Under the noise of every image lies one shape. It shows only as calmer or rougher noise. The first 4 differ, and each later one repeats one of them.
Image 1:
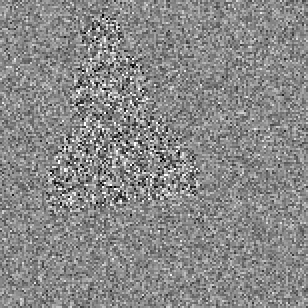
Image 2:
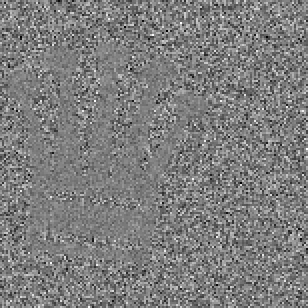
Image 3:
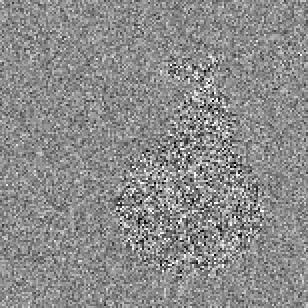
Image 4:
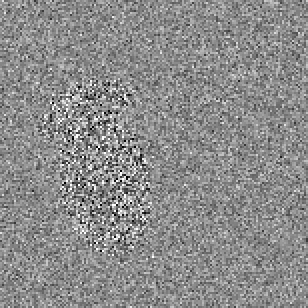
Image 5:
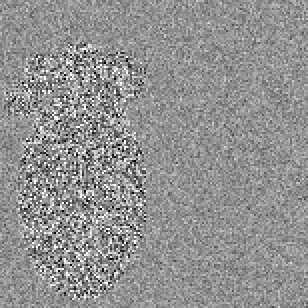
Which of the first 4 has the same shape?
4
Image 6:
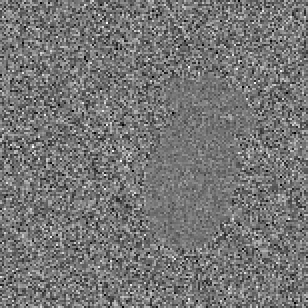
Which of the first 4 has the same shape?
4
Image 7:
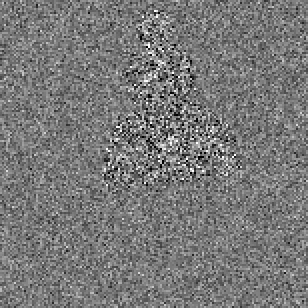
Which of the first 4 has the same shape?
1
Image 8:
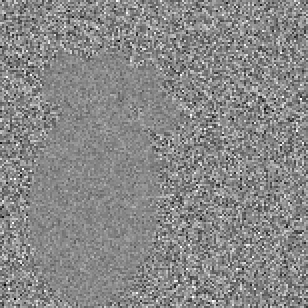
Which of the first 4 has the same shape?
4
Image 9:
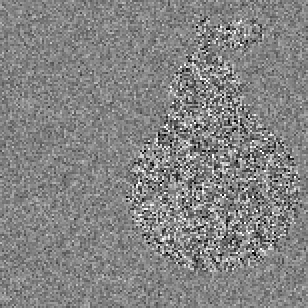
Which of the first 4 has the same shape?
3
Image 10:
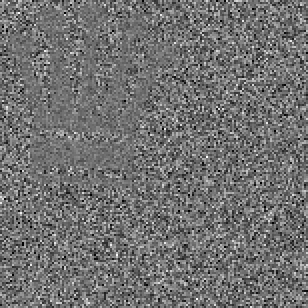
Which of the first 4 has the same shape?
2
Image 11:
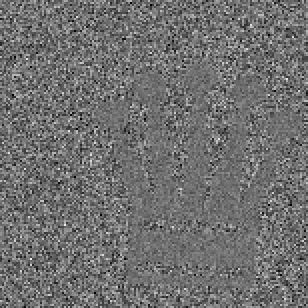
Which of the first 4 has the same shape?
2
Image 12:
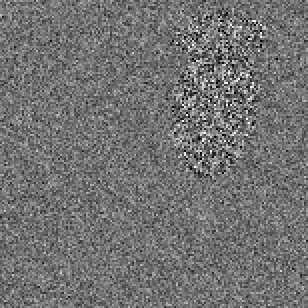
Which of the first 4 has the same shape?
4
